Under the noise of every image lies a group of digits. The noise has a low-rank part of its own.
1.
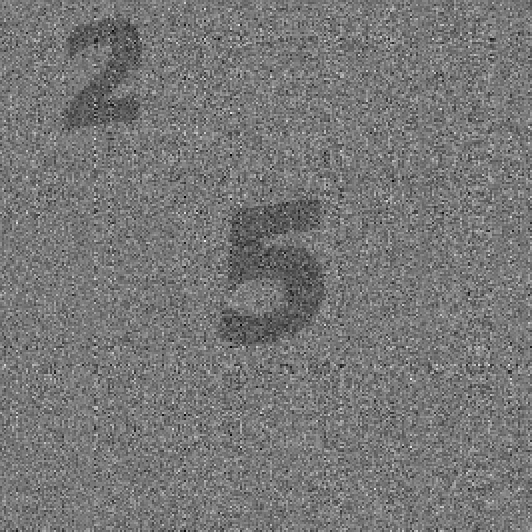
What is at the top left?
2
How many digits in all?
2
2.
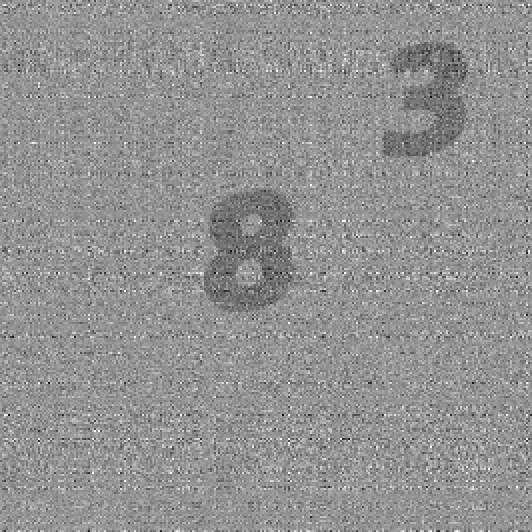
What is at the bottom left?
nothing
